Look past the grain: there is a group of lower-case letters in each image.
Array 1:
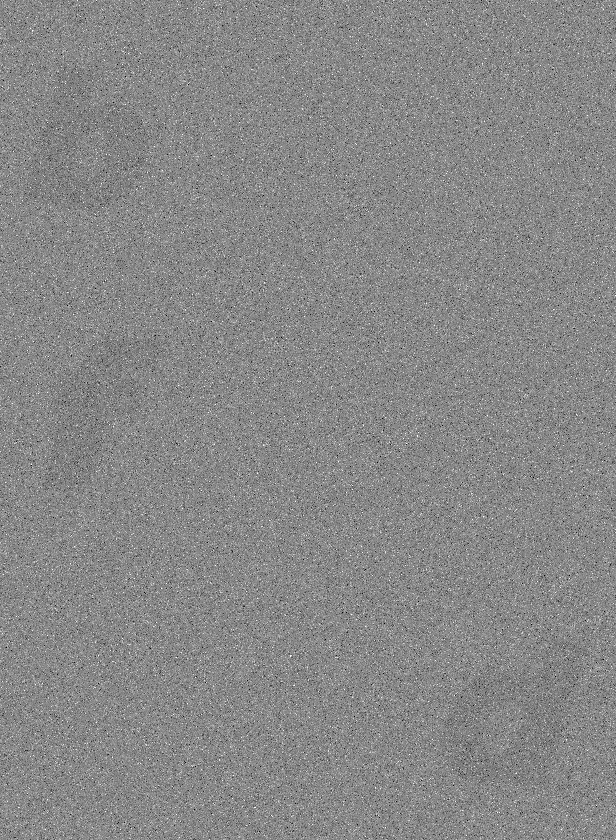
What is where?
top left: b; middle left: f; bottom right: d
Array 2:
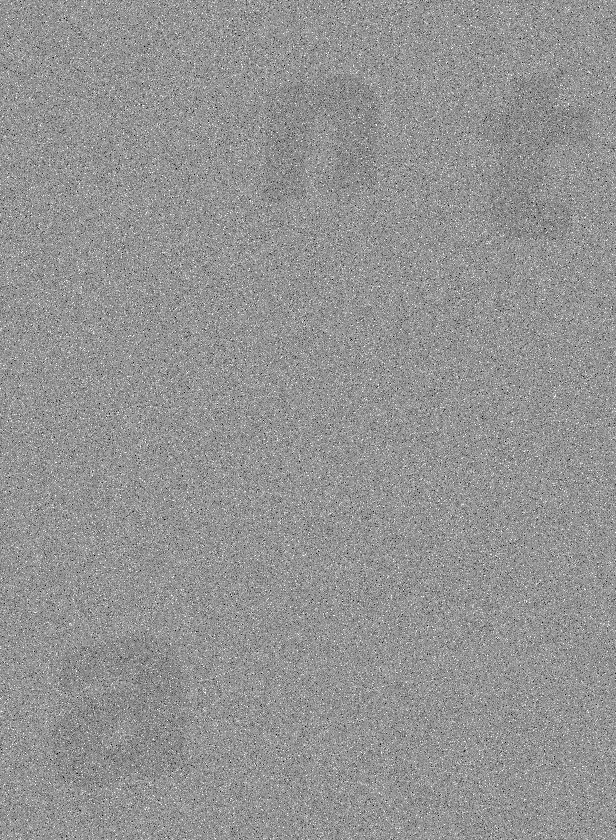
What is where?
top middle: n; top right: t; bottom left: a
